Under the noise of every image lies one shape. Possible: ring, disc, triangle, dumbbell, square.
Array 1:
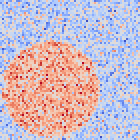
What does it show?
red disc
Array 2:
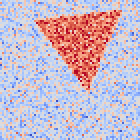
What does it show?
red triangle
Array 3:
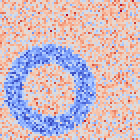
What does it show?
blue ring
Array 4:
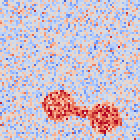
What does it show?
red dumbbell
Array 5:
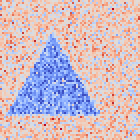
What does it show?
blue triangle
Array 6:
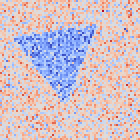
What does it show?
blue triangle
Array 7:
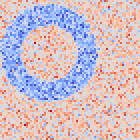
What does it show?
blue ring
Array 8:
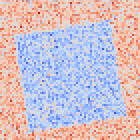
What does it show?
blue square
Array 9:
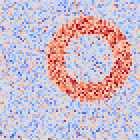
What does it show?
red ring
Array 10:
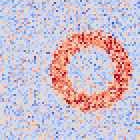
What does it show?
red ring
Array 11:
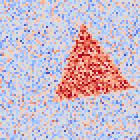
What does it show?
red triangle
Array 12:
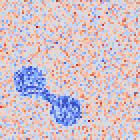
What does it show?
blue dumbbell
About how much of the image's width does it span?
half
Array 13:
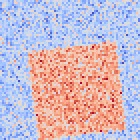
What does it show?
red square
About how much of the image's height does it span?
two thirds
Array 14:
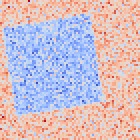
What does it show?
blue square
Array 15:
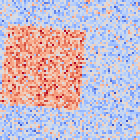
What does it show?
red square
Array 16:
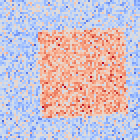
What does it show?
red square
